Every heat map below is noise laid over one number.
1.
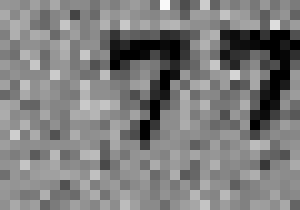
77
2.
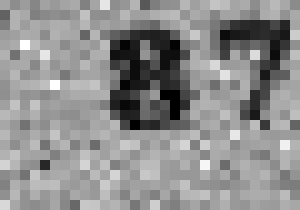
87
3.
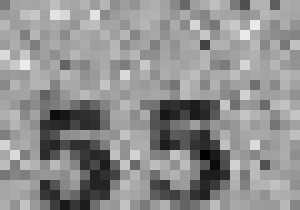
55
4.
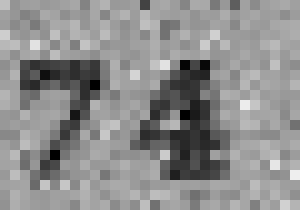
74
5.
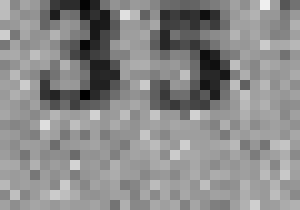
35
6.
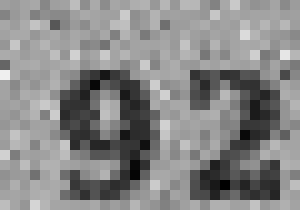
92
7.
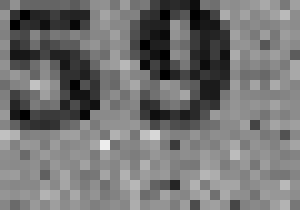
59
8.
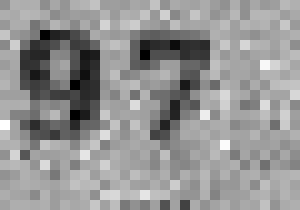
97
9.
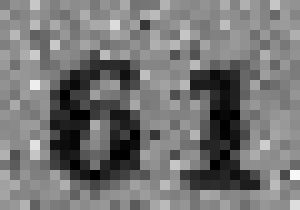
61
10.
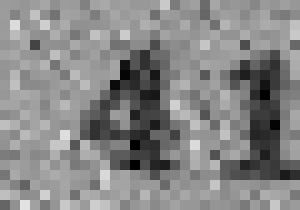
41
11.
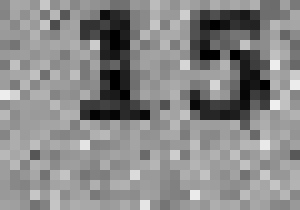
15
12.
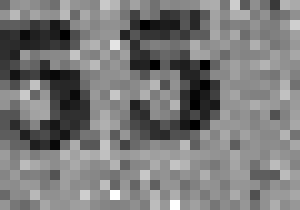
55
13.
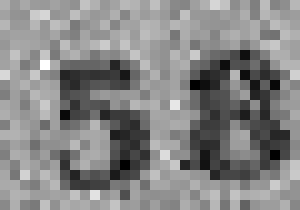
58
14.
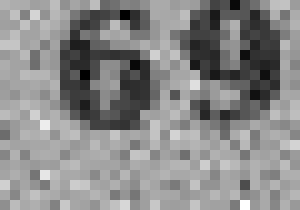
69
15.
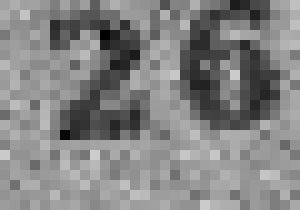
26
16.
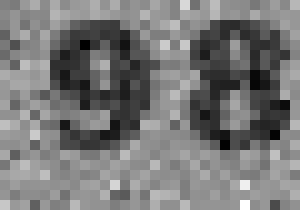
98
